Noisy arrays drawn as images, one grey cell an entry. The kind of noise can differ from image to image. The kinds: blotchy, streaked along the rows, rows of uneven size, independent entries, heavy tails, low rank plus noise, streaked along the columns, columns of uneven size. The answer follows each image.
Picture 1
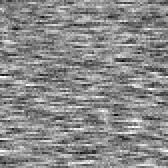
streaked along the rows
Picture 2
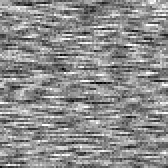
streaked along the rows
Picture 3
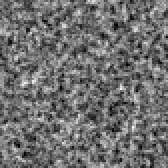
blotchy
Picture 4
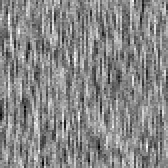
streaked along the columns
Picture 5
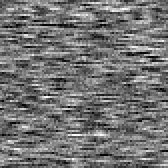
streaked along the rows
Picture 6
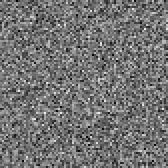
independent entries
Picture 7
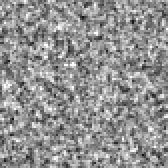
blotchy
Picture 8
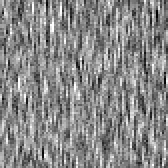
streaked along the columns
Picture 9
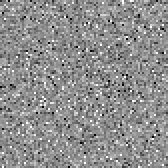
heavy tails
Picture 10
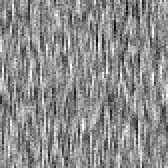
streaked along the columns
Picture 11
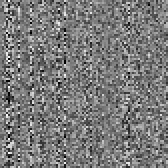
columns of uneven size
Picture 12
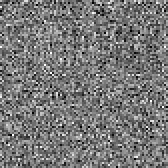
low rank plus noise
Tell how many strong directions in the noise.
five to eight
